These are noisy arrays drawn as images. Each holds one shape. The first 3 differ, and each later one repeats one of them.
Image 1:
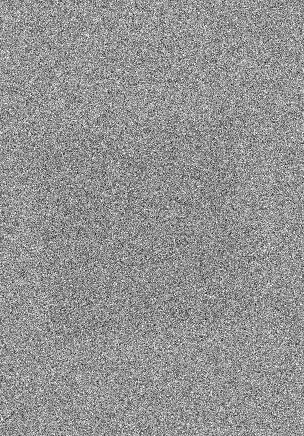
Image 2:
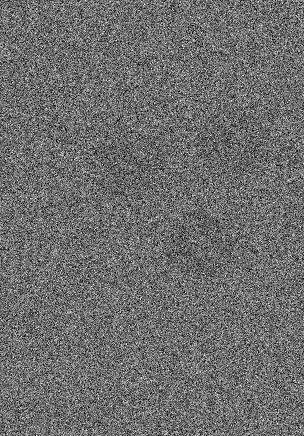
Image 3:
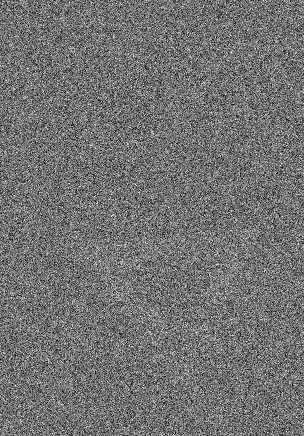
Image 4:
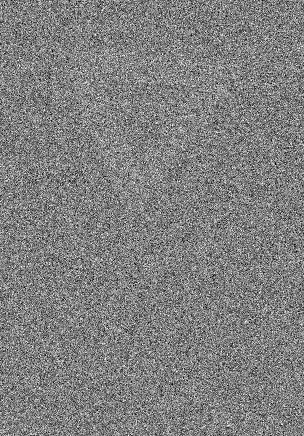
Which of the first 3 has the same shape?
3
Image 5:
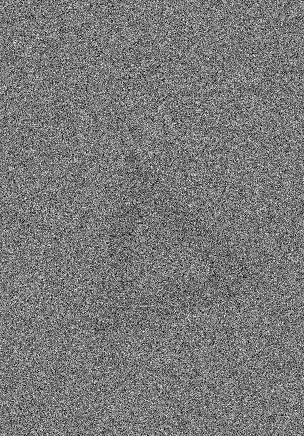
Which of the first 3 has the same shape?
3
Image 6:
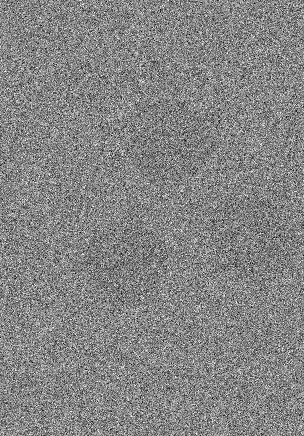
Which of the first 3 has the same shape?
2
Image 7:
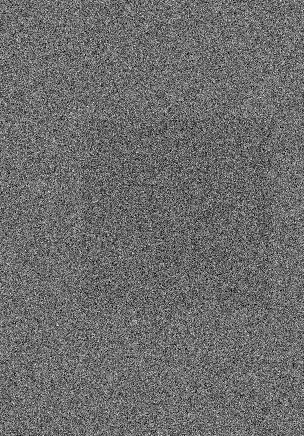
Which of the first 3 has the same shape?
1
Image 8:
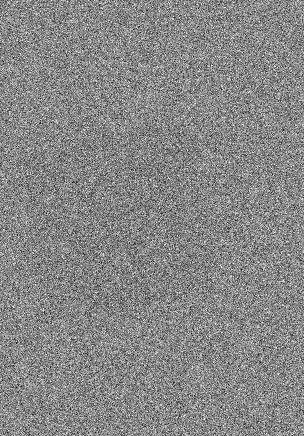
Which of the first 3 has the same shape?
1
